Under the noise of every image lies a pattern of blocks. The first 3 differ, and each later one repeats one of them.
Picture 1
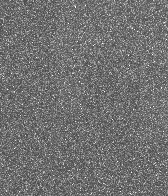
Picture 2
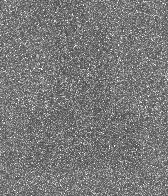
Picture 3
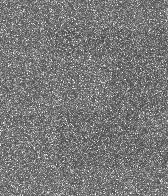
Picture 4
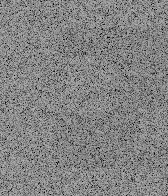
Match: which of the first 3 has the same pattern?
3
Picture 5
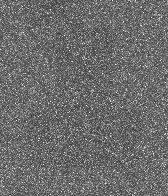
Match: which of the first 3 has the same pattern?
2
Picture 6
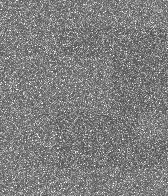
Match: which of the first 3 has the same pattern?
3
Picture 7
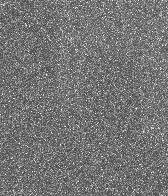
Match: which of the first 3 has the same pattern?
1
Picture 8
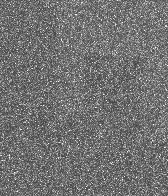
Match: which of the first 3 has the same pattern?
1
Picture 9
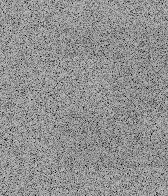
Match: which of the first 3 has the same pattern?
3
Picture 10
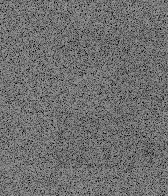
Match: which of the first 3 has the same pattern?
3
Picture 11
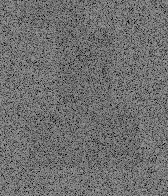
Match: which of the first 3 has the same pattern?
2
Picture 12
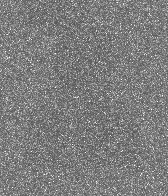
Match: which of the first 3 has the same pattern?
2
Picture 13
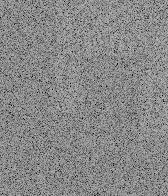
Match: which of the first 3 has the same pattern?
1
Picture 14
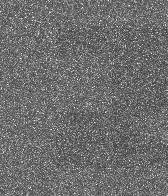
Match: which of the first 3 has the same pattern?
3
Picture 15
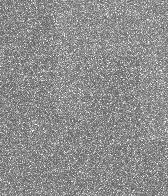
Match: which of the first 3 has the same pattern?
1
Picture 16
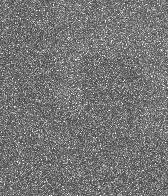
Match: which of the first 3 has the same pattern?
1
